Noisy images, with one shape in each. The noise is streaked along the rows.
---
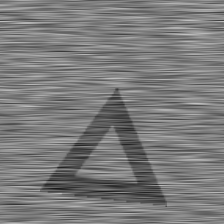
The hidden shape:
triangle frame
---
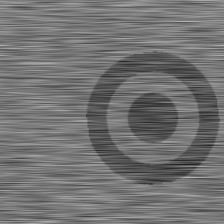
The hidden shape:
bullseye
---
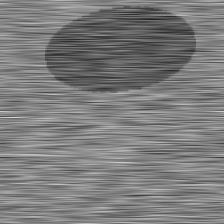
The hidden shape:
ellipse
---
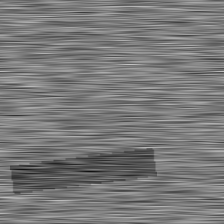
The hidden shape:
bar
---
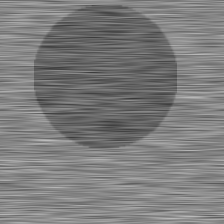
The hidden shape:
disc
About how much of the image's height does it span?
two thirds
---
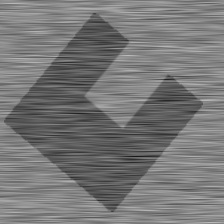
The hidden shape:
square with a notch
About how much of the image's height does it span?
nearly all
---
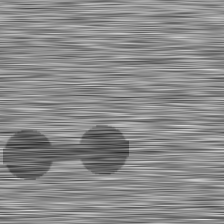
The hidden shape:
dumbbell
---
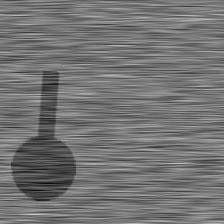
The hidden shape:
lollipop
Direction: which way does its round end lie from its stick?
down
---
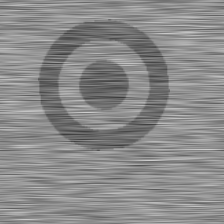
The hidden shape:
bullseye
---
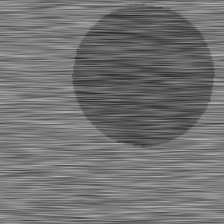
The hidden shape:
disc
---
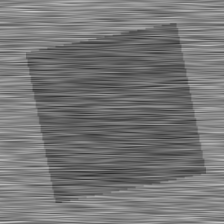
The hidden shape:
square
